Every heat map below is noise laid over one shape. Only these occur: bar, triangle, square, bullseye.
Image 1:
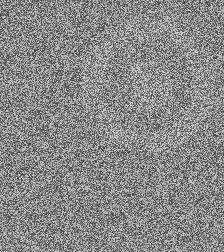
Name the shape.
bullseye
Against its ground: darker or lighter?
lighter
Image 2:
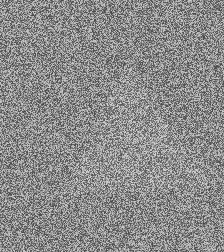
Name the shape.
triangle
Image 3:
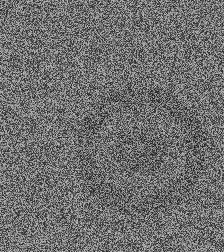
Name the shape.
bullseye
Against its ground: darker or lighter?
darker
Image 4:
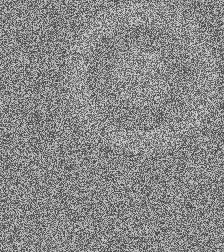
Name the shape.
bullseye
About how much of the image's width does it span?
two thirds
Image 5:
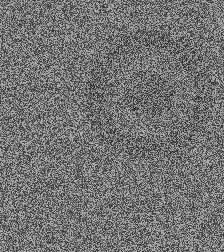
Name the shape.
bullseye
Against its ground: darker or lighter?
darker
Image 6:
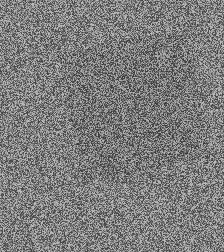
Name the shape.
square
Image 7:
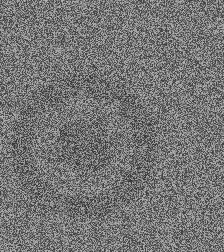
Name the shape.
bullseye
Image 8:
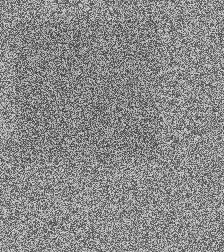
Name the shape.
square
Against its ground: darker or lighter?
darker
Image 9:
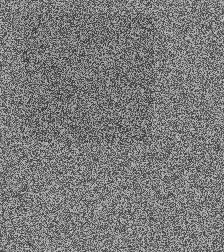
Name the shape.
square
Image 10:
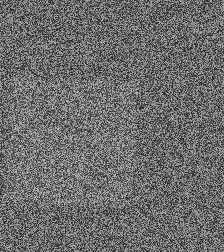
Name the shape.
square
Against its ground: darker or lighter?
lighter
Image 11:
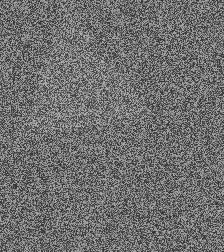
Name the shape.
triangle
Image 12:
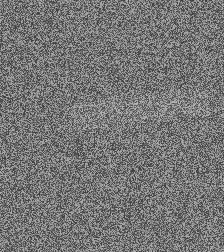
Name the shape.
bar
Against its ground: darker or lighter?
lighter
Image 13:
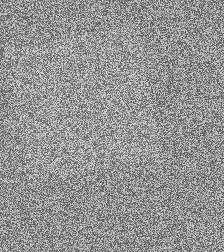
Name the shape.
square
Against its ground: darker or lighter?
lighter
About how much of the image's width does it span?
two thirds
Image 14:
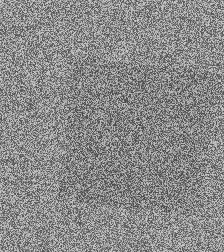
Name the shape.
square
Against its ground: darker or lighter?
darker
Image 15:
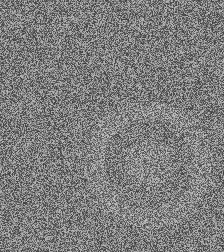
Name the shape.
bullseye
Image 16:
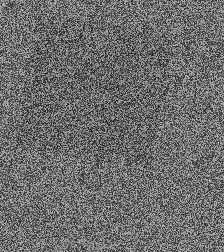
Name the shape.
square
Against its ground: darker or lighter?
darker
